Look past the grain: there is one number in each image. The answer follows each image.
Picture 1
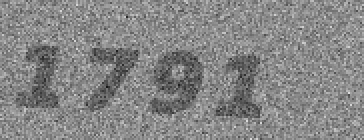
1791
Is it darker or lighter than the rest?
darker
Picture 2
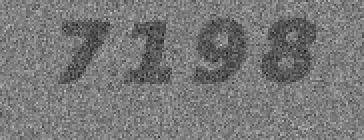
7198
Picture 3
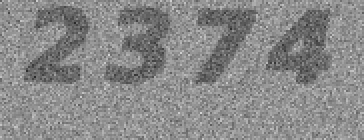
2374
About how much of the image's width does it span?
nearly all
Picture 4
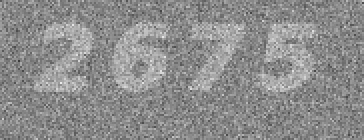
2675
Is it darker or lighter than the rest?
lighter
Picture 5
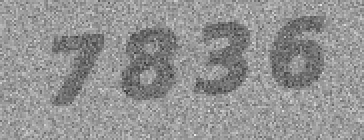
7836
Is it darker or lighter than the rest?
darker
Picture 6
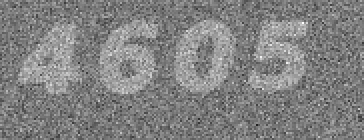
4605
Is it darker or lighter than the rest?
lighter
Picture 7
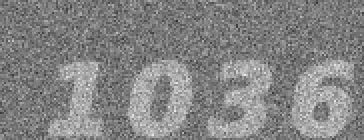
1036
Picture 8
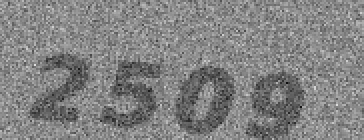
2509
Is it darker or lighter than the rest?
darker
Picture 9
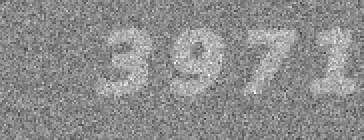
3971
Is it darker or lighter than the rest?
lighter
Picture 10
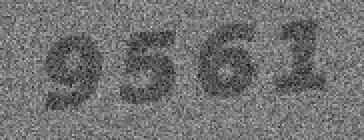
9561
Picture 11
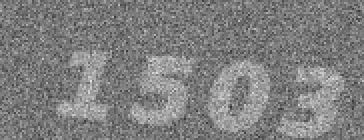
1503
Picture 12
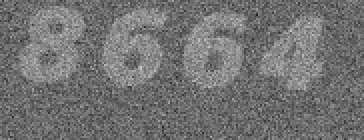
8664
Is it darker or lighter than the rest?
lighter
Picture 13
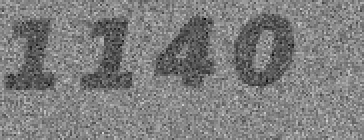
1140
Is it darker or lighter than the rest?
darker
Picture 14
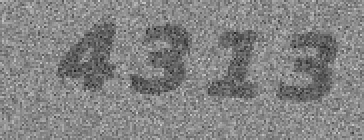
4313
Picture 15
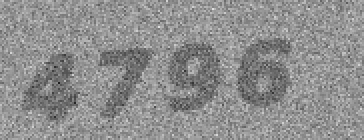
4796
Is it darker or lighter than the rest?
darker
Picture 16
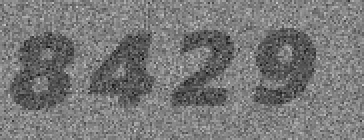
8429
